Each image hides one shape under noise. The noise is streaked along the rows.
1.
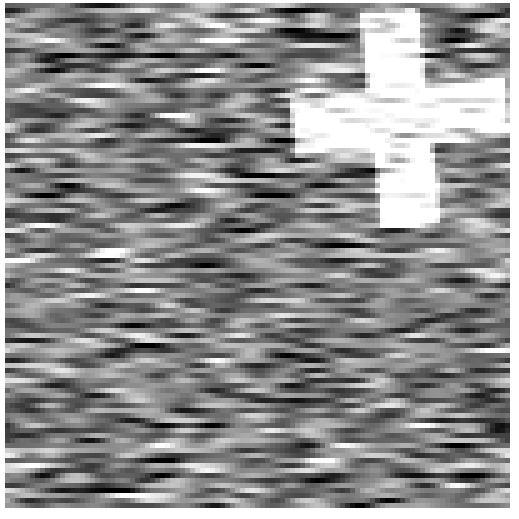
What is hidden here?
light cross, top right
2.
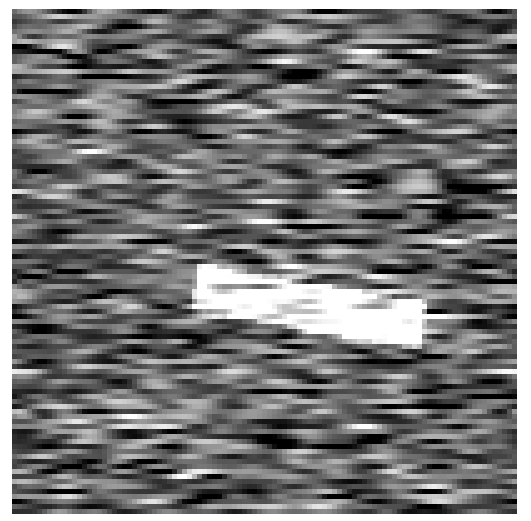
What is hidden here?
light bar
